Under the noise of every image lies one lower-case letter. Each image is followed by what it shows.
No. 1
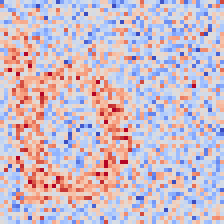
red b
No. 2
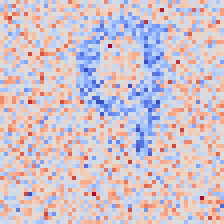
blue q
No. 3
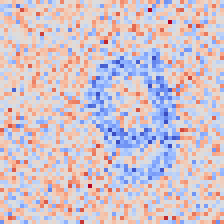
blue g
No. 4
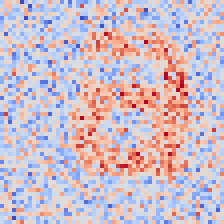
red a
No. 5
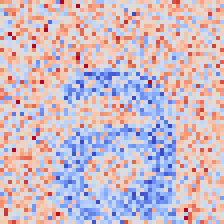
blue a
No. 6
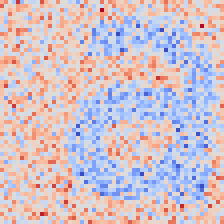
blue a
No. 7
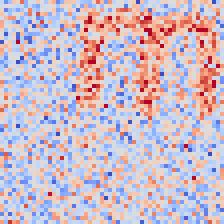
red m
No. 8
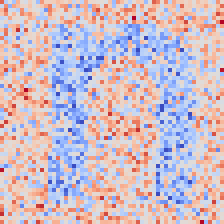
blue n
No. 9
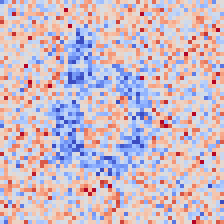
blue b
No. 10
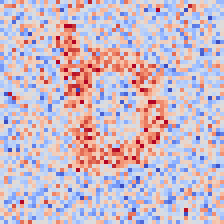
red b
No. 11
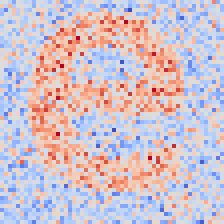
red e
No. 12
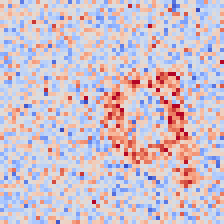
red q
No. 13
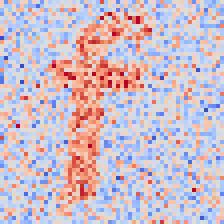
red f
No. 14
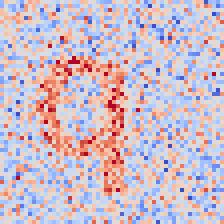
red q
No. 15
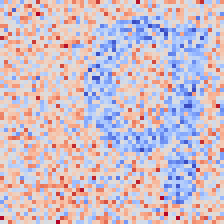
blue q
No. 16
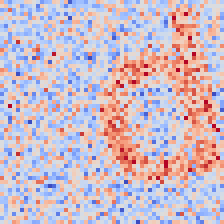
red d
